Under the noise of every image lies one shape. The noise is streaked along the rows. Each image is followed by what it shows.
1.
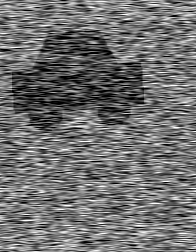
dark car
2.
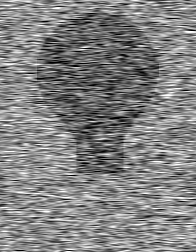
dark light bulb
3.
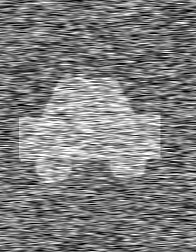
light car
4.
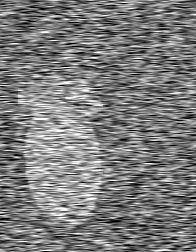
light footprint
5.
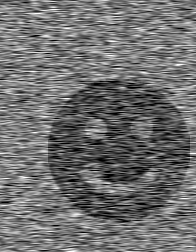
dark smiling face
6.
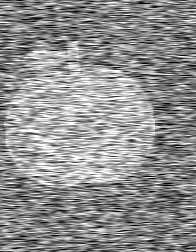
light apple
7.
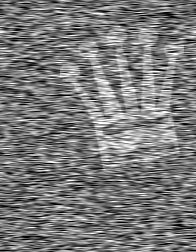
light chess queen
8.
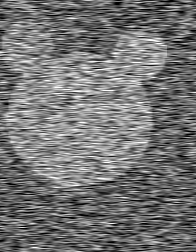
light bear's head
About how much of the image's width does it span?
nearly all
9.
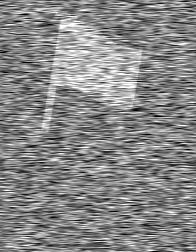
light flag
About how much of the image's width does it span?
half
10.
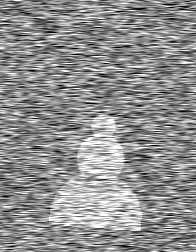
light chess pawn
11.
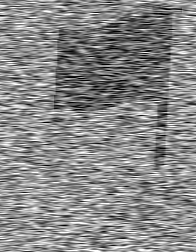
dark flag
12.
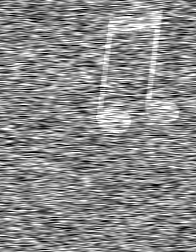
light pair of musical notes
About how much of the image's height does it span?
half
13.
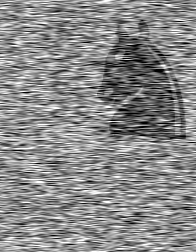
dark chess knight
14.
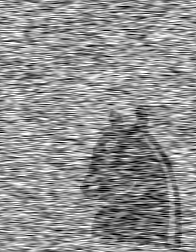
dark chess knight
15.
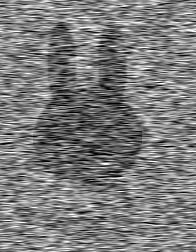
dark rabbit's head
